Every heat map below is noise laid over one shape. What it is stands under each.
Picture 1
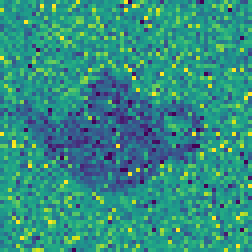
dark teapot
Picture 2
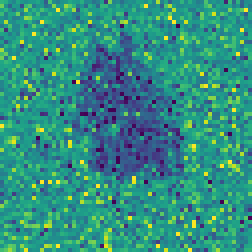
dark chess knight
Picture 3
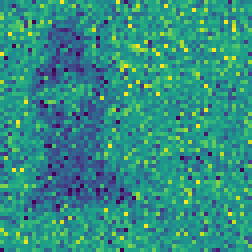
dark chess bishop
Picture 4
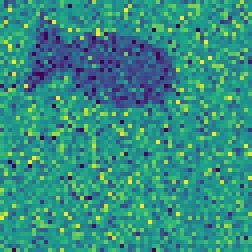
dark fish
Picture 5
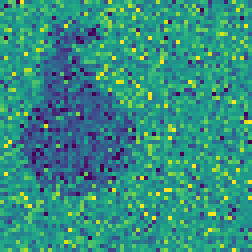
dark pear
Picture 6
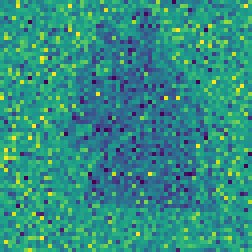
dark chess knight
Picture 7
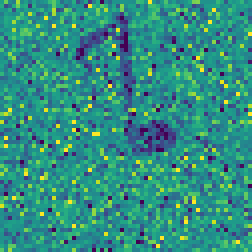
dark musical note
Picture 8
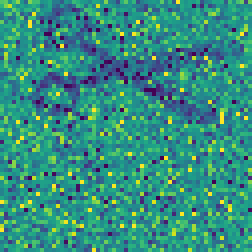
dark pair of scissors
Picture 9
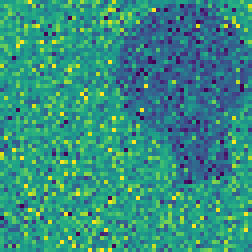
dark light bulb
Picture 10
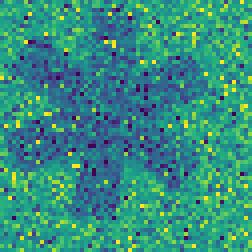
dark asterisk
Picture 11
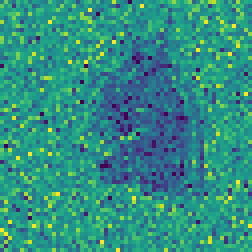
dark chess knight
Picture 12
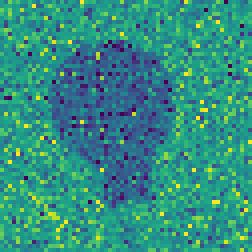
dark light bulb
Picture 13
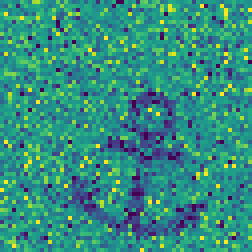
dark anchor
